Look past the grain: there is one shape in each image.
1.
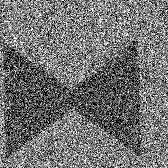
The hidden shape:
bow tie
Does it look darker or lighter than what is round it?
darker
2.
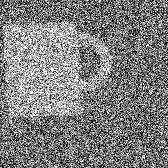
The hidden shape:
cup
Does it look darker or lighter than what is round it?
lighter
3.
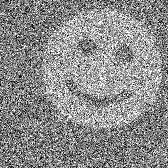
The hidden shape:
smiling face
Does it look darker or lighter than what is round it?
lighter
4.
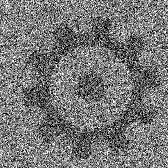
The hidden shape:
gear
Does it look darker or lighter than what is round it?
darker
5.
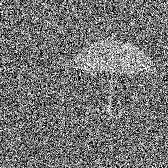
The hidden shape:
umbrella
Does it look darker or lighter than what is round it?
lighter
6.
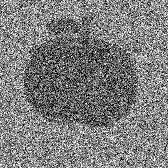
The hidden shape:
apple
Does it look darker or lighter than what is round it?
darker
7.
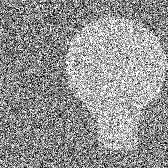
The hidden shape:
light bulb
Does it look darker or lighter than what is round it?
lighter
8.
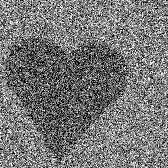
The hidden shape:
heart
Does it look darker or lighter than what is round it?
darker
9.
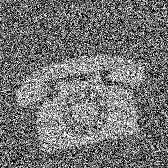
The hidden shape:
telephone
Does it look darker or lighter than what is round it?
lighter
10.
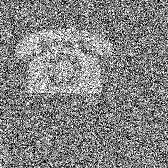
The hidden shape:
telephone
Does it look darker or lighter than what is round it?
lighter
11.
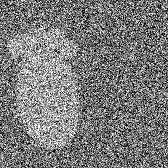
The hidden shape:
footprint
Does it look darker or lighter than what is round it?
lighter
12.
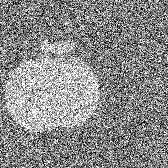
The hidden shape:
apple
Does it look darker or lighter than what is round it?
lighter
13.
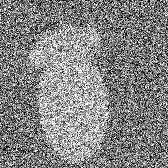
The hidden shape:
footprint
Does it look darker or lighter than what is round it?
lighter
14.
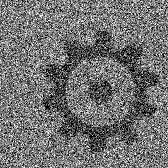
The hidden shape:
gear
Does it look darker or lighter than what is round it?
darker
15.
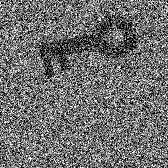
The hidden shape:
key
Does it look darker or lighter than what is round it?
darker
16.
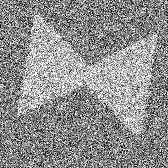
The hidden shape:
bow tie
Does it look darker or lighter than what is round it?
lighter
